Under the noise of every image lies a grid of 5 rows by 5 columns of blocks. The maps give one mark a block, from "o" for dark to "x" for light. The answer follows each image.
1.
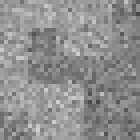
x x x x o
x o x x o
x o o o o
x x x o o
o x x o o
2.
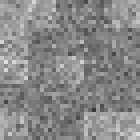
x x o o x
x o o o o
x o x o o
o o o o o
x o o x x
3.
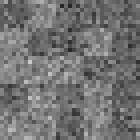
o x o o o
x o o x o
x x x o o
o x o x o
x x o x o
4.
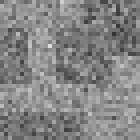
x x x o o
o x o o o
o x o o x
x x x x x
o o o x x
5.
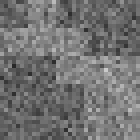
o x o o o
x x x o o
o o x x x
o o o x x
o o o x x
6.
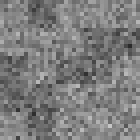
x o x x x
x x x o o
o x o o x
o o x x x
x o x x x
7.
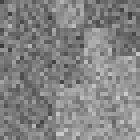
o o x o o
o o o x o
o o o x x
o o x x x
o o x x x
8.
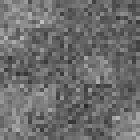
x x o o o
x o o o o
o o o x o
x x o o o
x o o o x
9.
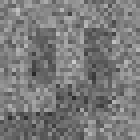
x x x x x
x o x o x
x o x o x
x x o o x
o o o x x
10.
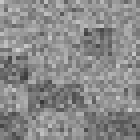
x x x x x
x x x o x
o x x x x
x o o x x
o x x o o
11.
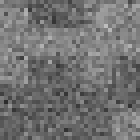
x o o x x
x x x x x
x o o x o
o o o o o
o o o o x
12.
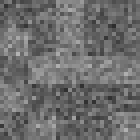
o o x o o
x o x o o
o x x x x
x o o o o
o x o o x
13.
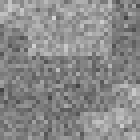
x x x x o
o x x x o
o o o o o
o o o o x
o o o x x
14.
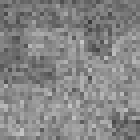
o o o o o
o x x o x
o o x x x
x x x x x
x x x x o
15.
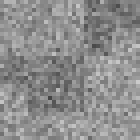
x x x o o
x x x o x
o o o x x
x o o x x
x x x x x
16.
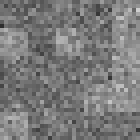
o o o o x
x o x o x
o o o o x
o o o x x
x o o o o
